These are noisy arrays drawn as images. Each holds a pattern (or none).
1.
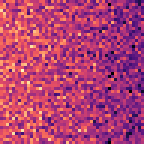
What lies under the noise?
a smooth slope
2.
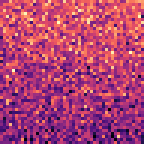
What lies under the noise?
a smooth slope
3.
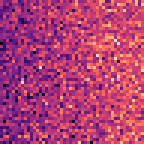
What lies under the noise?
a smooth slope
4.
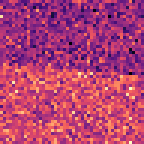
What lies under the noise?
a sharp edge
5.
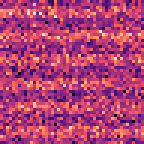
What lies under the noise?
horizontal stripes
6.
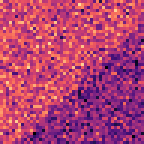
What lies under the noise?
a sharp edge
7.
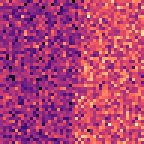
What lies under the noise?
a sharp edge
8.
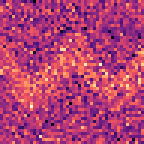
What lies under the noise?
a wavy band
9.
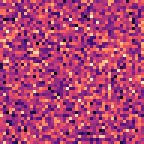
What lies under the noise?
only noise
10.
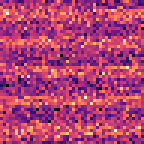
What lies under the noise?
horizontal stripes
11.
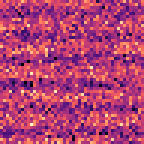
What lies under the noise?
horizontal stripes
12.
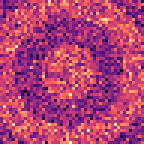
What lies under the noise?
rings round one point
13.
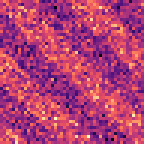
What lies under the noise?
diagonal stripes
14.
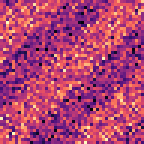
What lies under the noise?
diagonal stripes
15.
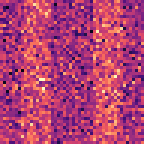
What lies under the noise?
vertical stripes
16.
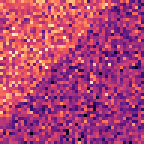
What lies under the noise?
a sharp edge
